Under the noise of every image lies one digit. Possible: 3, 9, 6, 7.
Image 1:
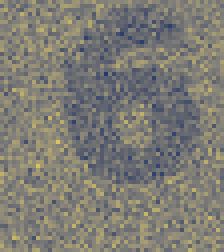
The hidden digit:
6
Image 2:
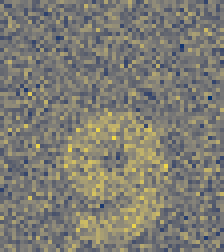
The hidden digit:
9
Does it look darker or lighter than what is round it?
lighter
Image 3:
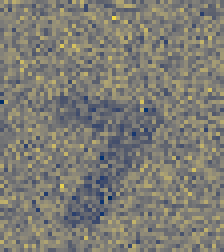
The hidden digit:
7
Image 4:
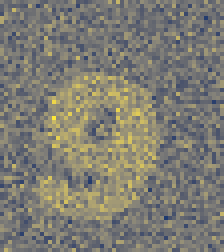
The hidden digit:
9
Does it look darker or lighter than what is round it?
lighter
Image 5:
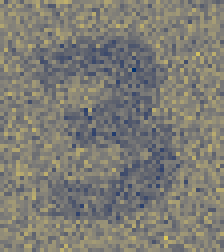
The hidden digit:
3
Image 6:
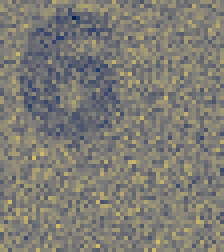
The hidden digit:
6
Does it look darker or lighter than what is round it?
darker
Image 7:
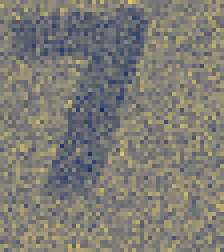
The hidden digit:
7
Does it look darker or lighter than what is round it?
darker
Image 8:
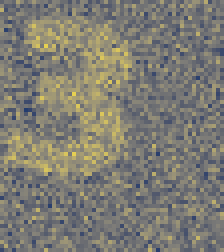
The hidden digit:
3
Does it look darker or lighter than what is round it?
lighter
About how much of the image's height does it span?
two thirds
